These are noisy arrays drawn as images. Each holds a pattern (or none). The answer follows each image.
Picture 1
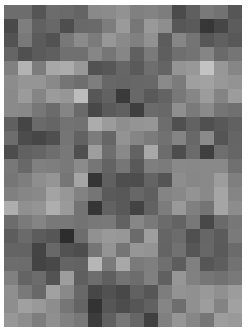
a checkerboard
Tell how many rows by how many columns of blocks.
6 by 3
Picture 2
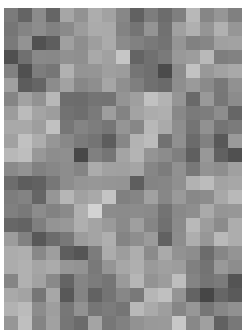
a checkerboard
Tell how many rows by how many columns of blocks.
4 by 4
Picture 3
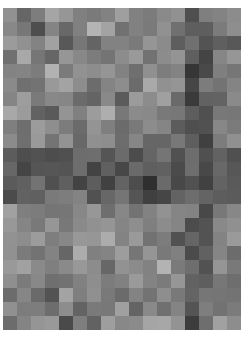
bands of rows crossing bands of columns
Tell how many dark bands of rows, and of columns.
1 and 1
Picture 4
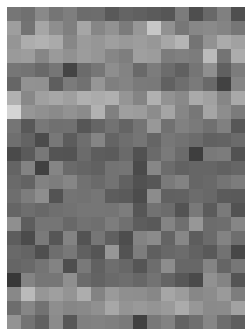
bands of rows
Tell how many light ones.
3
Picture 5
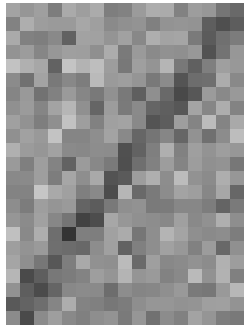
a diagonal band
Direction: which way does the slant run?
bottom left to top right
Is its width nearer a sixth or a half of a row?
a sixth
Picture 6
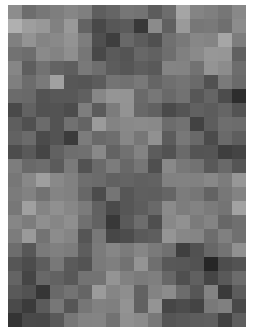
a checkerboard
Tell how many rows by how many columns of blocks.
4 by 3
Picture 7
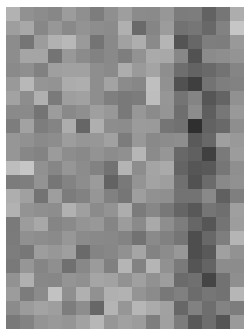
one band of columns
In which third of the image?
right
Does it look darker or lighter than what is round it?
darker
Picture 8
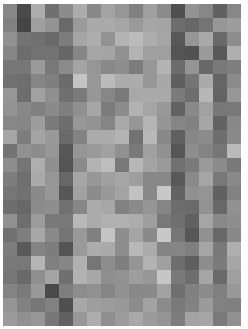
bands of columns
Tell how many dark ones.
4
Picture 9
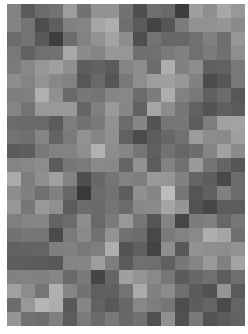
a checkerboard
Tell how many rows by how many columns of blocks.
6 by 4
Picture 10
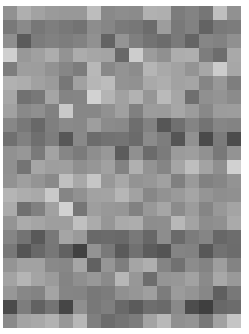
bands of rows
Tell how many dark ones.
4
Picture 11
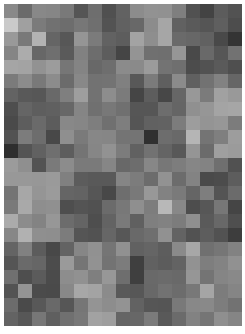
a checkerboard
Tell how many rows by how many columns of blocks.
4 by 4
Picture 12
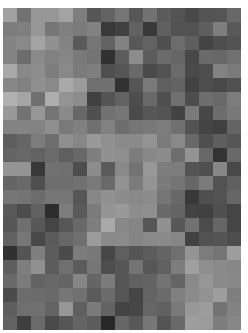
blocks along the diagonal
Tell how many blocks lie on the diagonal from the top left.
3
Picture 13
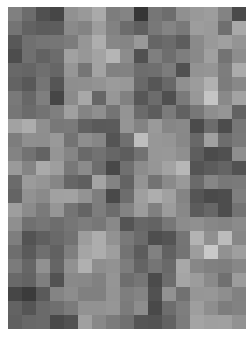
a checkerboard
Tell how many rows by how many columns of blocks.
3 by 4
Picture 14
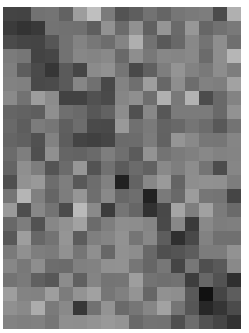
blocks along the diagonal
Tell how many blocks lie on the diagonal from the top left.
7
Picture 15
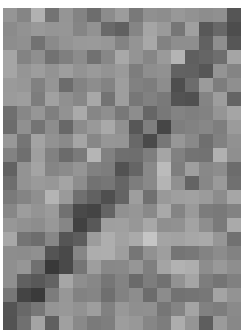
a diagonal band
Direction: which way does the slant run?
bottom left to top right
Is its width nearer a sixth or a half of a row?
a sixth
